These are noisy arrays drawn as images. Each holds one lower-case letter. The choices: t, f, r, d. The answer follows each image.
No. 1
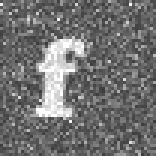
f
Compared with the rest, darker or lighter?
lighter
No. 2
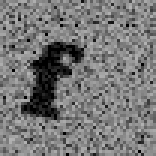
f
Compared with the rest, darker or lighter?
darker
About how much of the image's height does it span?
half
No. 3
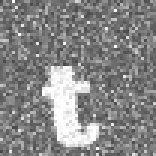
t
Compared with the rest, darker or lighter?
lighter
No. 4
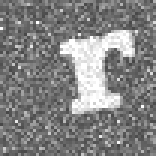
r
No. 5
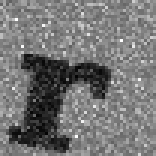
r
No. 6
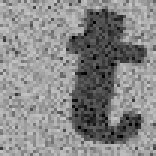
t
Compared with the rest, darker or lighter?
darker
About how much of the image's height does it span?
nearly all
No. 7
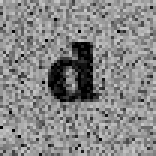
d
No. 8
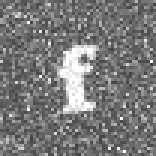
f
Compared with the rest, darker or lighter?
lighter
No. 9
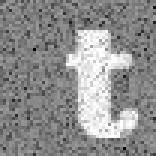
t
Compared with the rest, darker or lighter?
lighter
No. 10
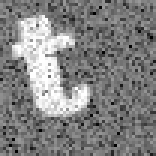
t
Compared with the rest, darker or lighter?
lighter
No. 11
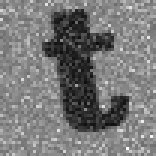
t
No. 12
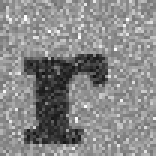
r
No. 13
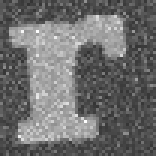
r
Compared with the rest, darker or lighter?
lighter
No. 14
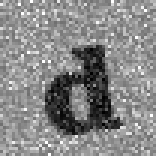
d
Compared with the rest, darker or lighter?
darker
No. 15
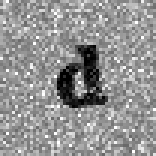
d
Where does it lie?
centre
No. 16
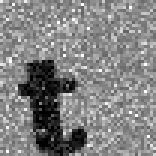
t
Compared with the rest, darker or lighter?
darker
